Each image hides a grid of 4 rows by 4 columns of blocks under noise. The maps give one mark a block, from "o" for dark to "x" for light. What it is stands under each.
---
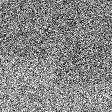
o o o o
o o o o
x x o o
x x x x
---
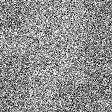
o x x o
x x x o
o x x o
o x o o
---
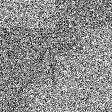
x x o o
o o o x
o o x x
o x x x
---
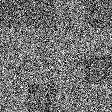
o o x o
x x x x
x x x o
x o x x
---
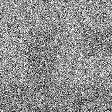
x x x x
x o x o
x o x x
o o o o
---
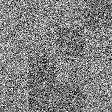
x x x o
x x o x
x o x x
x o o x
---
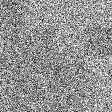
o x x x
o o x o
o o o x
o o o x
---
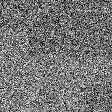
o o o o
x o o o
x x x x
x x x o
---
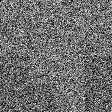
x x x x
x x x x
o x x o
o o x o
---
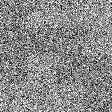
o x x x
o o o x
o x o o
x x x o
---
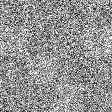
o o o o
x o o x
o x o o
o o x o
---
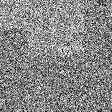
x x x o
o x x o
o o o o
o o o o
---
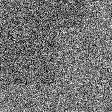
o o o x
o o x x
o o x x
x x x x
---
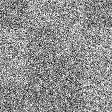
o x x o
x o x x
x o o x
o o o x
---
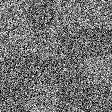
x o x x
x x o o
o o o x
o x o o
